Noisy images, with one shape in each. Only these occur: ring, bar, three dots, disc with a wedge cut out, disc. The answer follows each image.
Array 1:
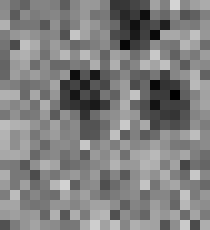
three dots
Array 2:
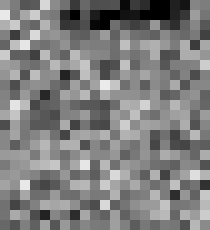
bar
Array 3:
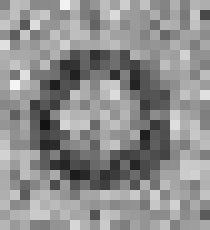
ring
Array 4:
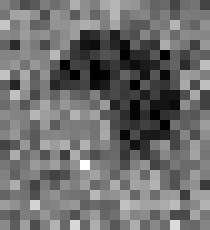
disc with a wedge cut out
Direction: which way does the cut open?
down and left
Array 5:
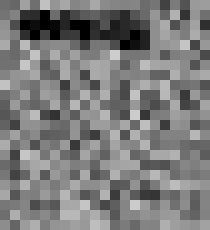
bar
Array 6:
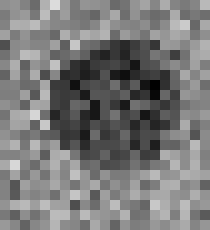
disc
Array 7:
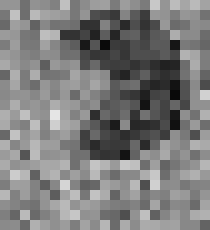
disc with a wedge cut out
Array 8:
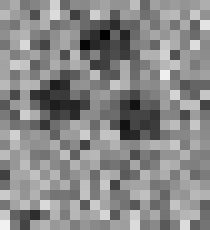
three dots
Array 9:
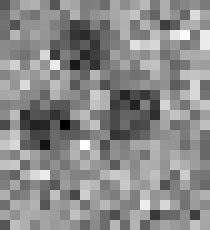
three dots
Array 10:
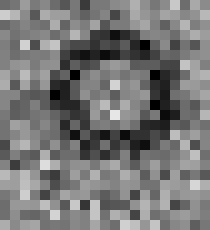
ring
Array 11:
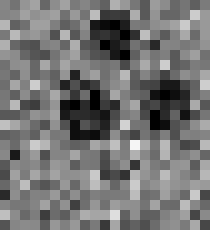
three dots
